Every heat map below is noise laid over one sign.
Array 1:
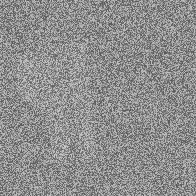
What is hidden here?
light pilcrow
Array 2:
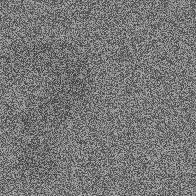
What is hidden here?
dark question mark
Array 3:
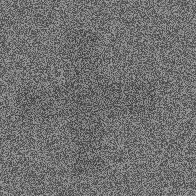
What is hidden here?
dark plus sign
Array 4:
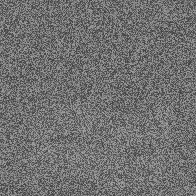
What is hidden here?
light approximately sign
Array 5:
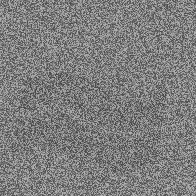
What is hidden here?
dark approximately sign
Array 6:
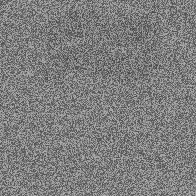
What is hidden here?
dark approximately sign
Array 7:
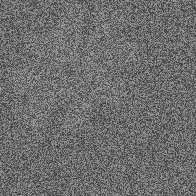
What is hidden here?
light hash sign
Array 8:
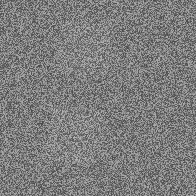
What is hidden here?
light colon
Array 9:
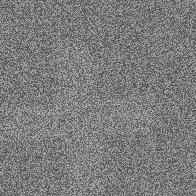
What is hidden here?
light plus sign
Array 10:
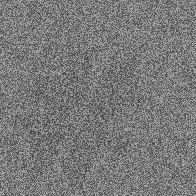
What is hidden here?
dark hash sign
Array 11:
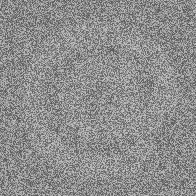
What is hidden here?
light at sign
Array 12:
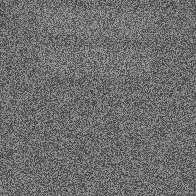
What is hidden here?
light equals sign
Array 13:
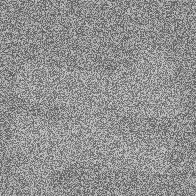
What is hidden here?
light not-equal sign
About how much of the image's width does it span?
nearly all
